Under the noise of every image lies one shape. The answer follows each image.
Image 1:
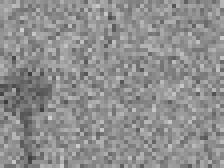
dark lollipop
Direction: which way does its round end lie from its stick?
up
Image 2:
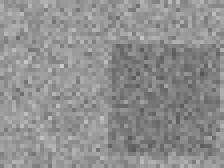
dark square
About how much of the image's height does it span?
two thirds
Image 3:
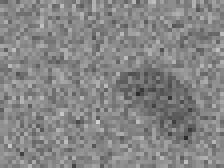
dark half disc
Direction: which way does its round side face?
up and right
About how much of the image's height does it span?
half
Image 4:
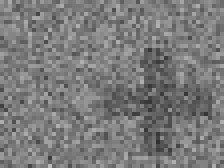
dark cross
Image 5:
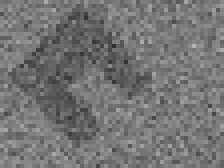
dark square with a notch
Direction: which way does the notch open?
down and right
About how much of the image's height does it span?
nearly all
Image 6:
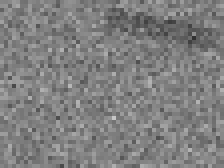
dark bar
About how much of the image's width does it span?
half
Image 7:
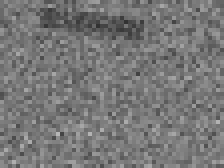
dark bar
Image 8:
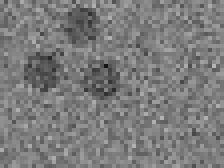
dark three dots
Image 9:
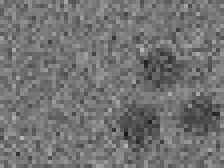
dark three dots
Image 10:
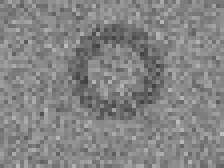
dark ring
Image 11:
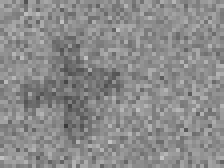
dark cross
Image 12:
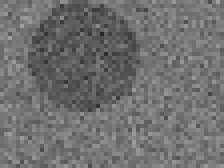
dark disc
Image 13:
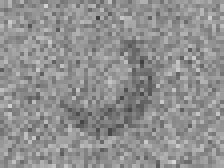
dark crescent
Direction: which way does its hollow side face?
up and left
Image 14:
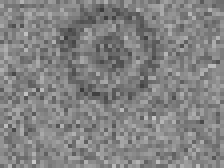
dark bullseye
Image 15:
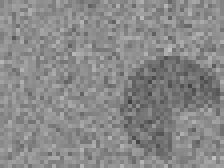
dark disc with a wedge cut out
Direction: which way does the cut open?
down and right
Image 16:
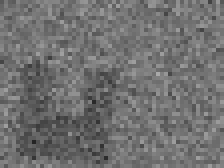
dark square with a notch
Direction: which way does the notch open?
up
